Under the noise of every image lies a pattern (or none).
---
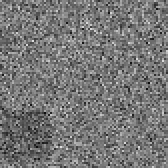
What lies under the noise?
one block
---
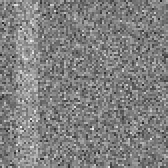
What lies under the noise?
one band of columns
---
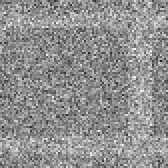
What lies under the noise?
bands of rows crossing bands of columns
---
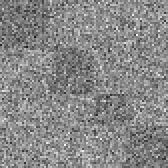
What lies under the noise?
blocks along the diagonal
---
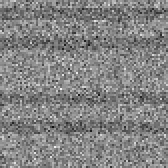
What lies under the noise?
bands of rows
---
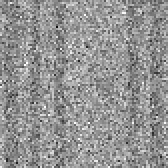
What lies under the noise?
bands of columns
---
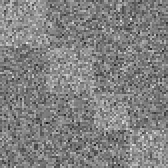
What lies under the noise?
blocks along the diagonal
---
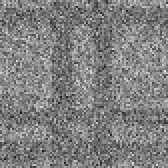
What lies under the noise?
bands of rows crossing bands of columns
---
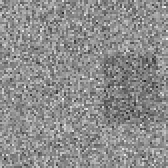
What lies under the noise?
one block
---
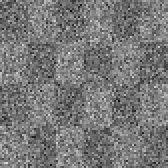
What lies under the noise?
a checkerboard
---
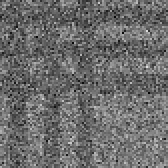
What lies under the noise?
bands of rows crossing bands of columns
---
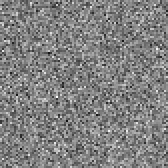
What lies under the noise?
only noise
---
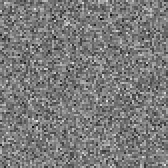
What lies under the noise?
only noise
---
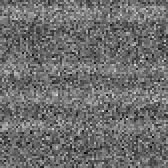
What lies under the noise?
bands of rows
